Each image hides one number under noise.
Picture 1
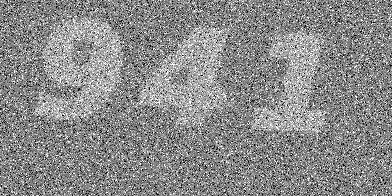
941
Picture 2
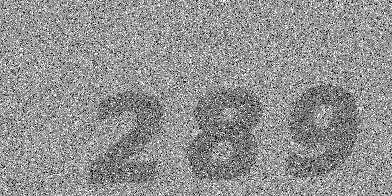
289
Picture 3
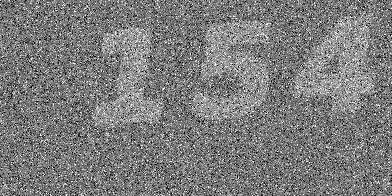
154
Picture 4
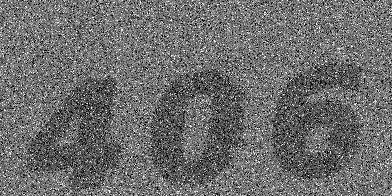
406
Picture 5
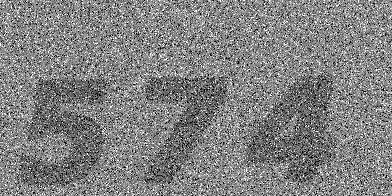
574
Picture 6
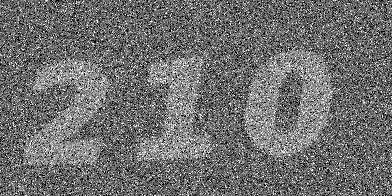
210
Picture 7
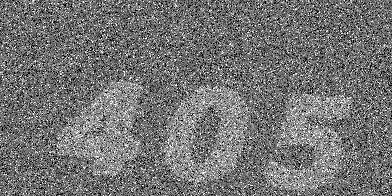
405
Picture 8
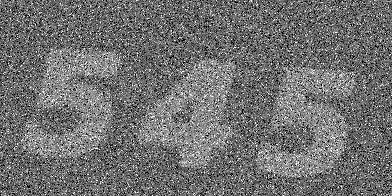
545
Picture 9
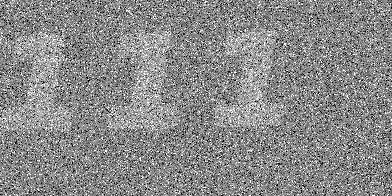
111
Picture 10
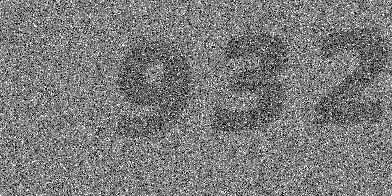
932
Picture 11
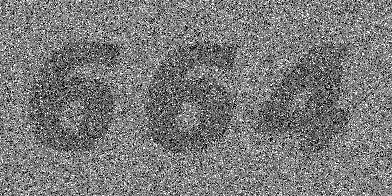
664
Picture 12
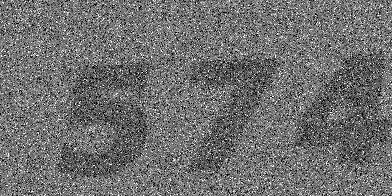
574
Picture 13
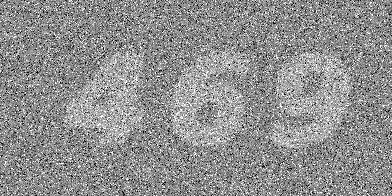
469
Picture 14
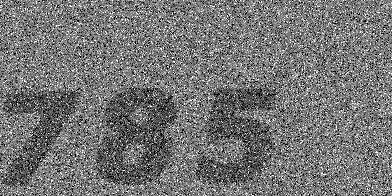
785
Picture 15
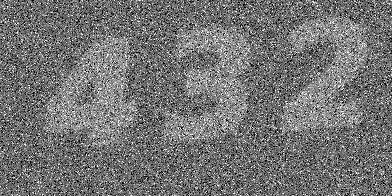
432
